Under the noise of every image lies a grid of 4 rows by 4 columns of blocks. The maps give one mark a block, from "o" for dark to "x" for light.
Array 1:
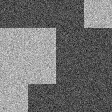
o o o x
x x o o
x x o o
x o o o
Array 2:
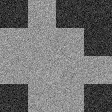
o x o o
x x x o
x x x x
o x x o
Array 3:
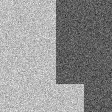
x x o o
x x o o
x x o o
x x x o
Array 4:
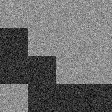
x x x x
o x x x
o o x x
x o o o
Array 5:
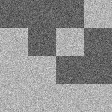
o o o x
x o x o
x x o o
x x x x
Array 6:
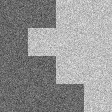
o o x x
o x x x
o o x x
o o o x
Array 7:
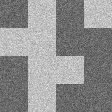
o x o x
x x o o
o x x o
o x o o
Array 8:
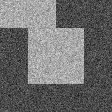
x x o o
o x x o
o x x o
o o o o
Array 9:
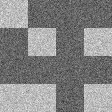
x o o o
o x o x
o o o o
x x o x
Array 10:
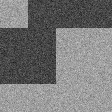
x o o o
o o x x
o o x x
x x x x
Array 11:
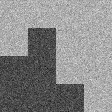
x x x x
x o x x
o o x x
o o o x
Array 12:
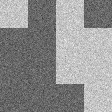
x o x o
o o x x
o o x x
o o o x
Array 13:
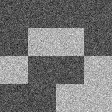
o o o o
o x x o
x o o x
o o x x
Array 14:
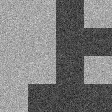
x x o x
x x o o
x x o x
x o o o
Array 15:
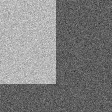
x x o o
x x o o
x x o o
o o o o
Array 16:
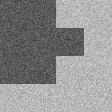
o o x x
o o o x
o o x x
x x x x
